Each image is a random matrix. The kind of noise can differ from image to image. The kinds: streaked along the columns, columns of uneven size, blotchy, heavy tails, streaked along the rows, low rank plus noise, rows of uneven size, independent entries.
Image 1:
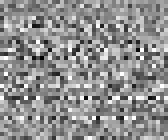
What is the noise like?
rows of uneven size
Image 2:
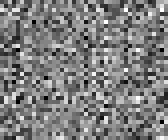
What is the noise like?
low rank plus noise
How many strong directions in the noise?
two
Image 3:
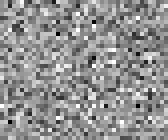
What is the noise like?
low rank plus noise
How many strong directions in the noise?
five to eight
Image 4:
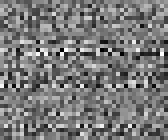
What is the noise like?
rows of uneven size
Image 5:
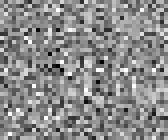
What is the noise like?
low rank plus noise
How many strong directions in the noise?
two
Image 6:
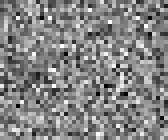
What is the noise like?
independent entries
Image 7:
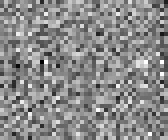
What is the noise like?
low rank plus noise
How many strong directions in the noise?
three or four
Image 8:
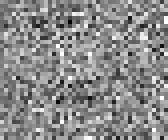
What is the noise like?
low rank plus noise
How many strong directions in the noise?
five to eight
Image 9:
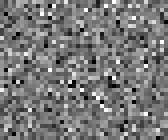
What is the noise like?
heavy tails
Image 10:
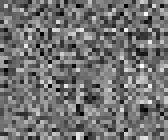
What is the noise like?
low rank plus noise
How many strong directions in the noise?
two
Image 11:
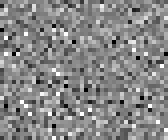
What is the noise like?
heavy tails
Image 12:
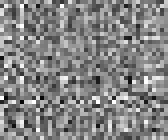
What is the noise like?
low rank plus noise
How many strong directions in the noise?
two
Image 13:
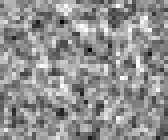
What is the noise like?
blotchy
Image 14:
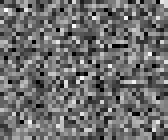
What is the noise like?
independent entries
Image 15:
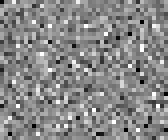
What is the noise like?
heavy tails
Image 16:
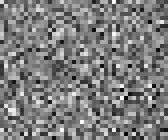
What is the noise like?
low rank plus noise
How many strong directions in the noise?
five to eight
